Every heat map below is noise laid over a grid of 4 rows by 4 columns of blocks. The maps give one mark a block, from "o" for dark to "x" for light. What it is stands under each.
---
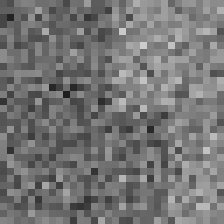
o o x x
o o x x
o o o x
o o o x
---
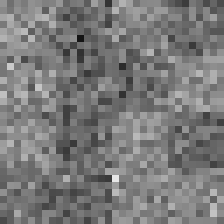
x o x o
x o o x
x o x o
o o x x
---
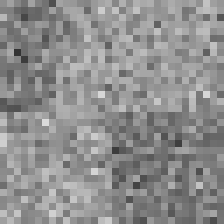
o x x x
o x x x
x x o o
x x o o
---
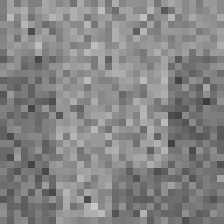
x x x x
o x x o
o x x o
o x o o
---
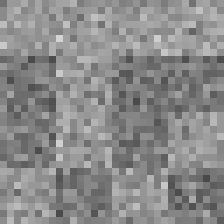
x x x x
o x o o
o x o x
x o x o
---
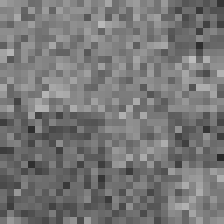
x x x o
x x x x
o o x o
o o o x
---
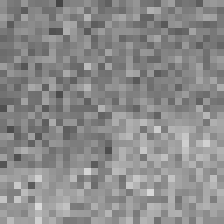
o o o o
o o o o
o o x x
x x x x
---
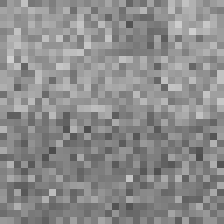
x x o x
x x x x
o o o o
o o o o
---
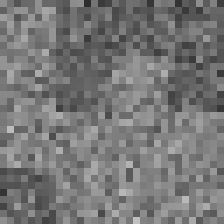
x o o o
x o x o
x x x x
o x x x
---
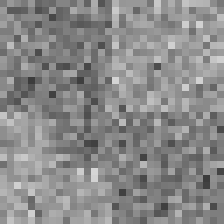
o o x x
o o x x
x o o o
x x o o
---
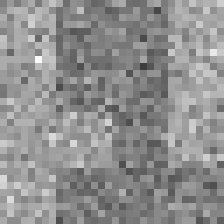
x o o x
x o o x
x x o x
x o o o
